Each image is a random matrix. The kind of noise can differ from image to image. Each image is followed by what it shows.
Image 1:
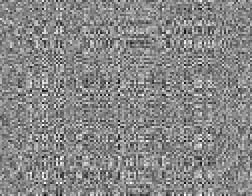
low rank plus noise
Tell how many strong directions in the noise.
two
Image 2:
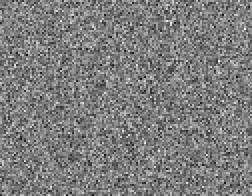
independent entries
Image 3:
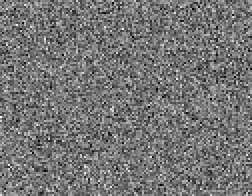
independent entries
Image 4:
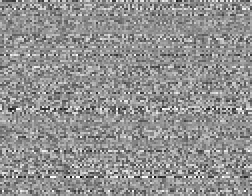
rows of uneven size
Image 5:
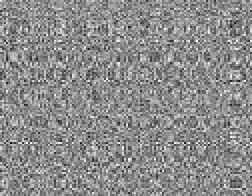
low rank plus noise
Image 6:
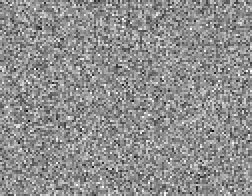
independent entries
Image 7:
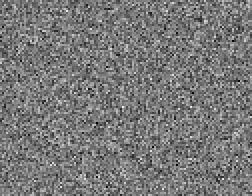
independent entries
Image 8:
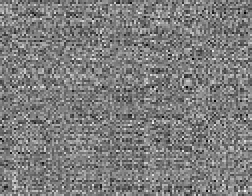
low rank plus noise
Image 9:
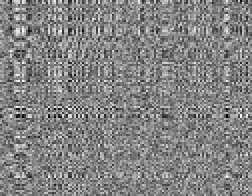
low rank plus noise
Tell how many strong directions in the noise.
one
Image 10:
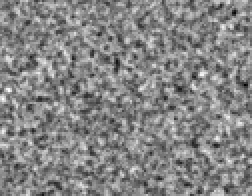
blotchy
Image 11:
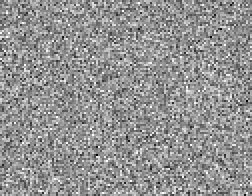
independent entries
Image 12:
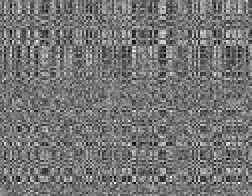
low rank plus noise
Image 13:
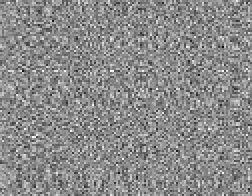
low rank plus noise
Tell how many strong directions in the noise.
five to eight
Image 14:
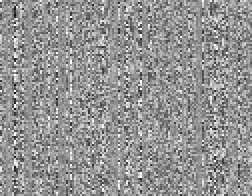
columns of uneven size
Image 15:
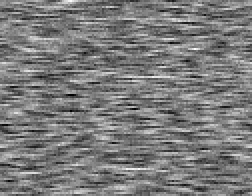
streaked along the rows
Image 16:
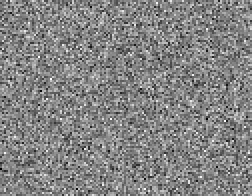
independent entries
